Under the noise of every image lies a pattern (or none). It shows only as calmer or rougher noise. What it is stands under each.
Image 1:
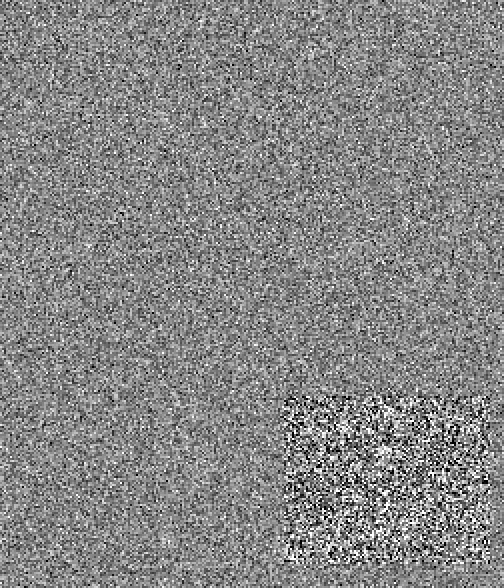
one block
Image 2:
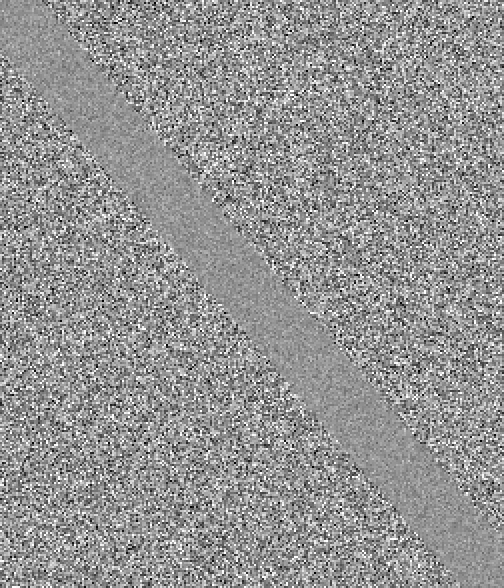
a diagonal band
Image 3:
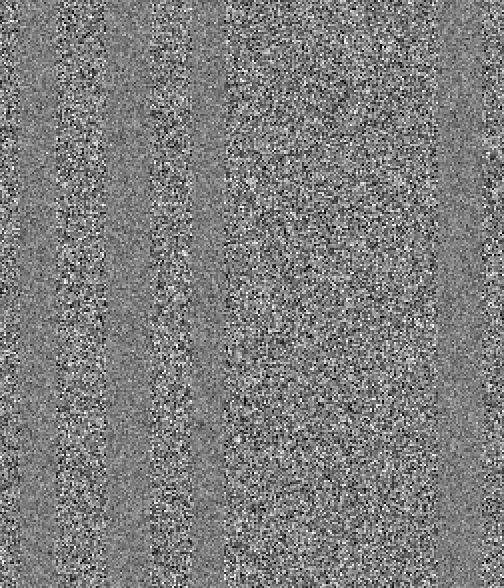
bands of columns
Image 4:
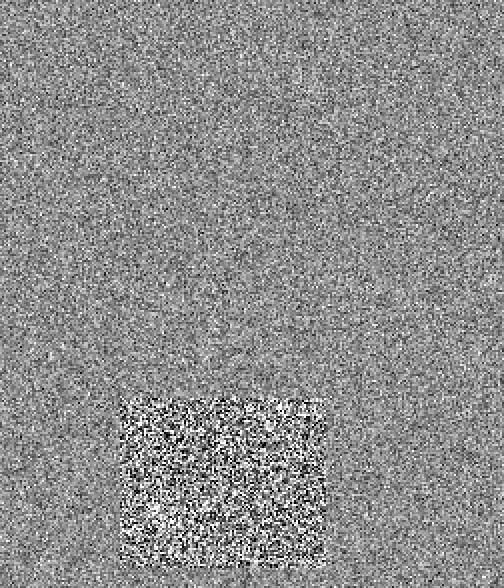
one block
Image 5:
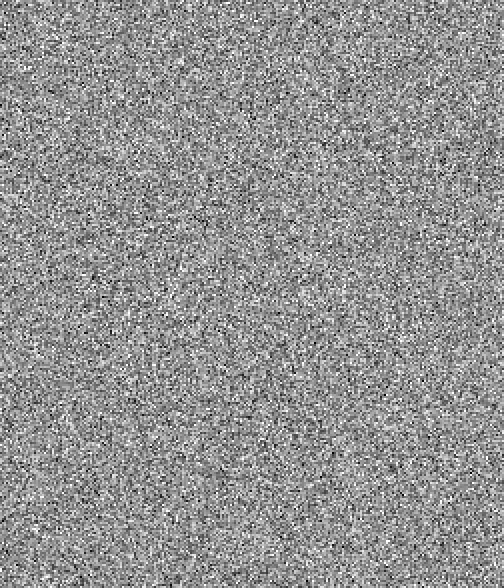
only noise
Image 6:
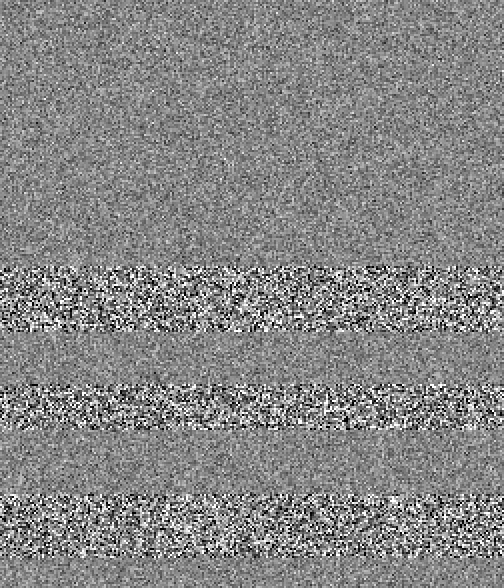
bands of rows
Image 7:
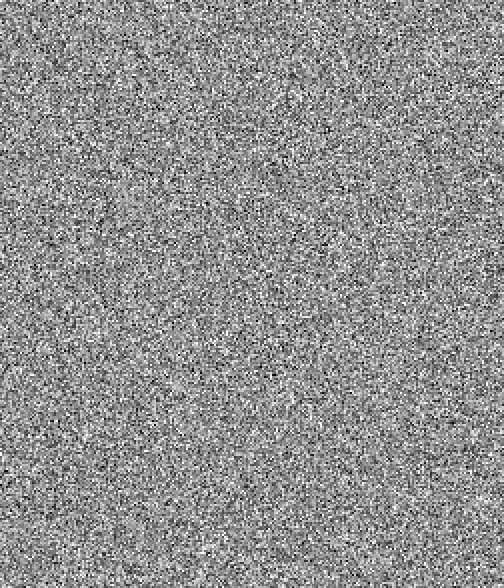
only noise
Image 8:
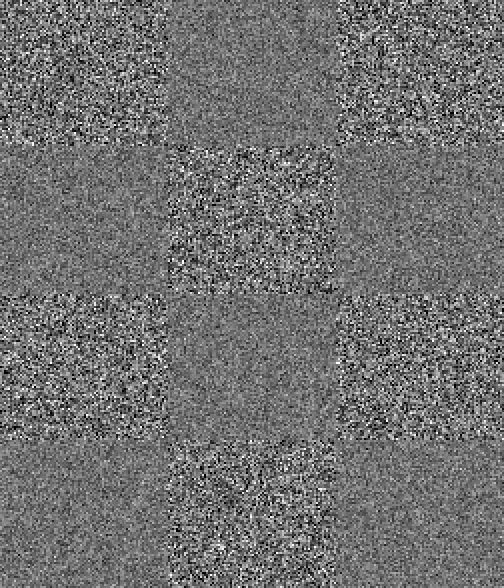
a checkerboard
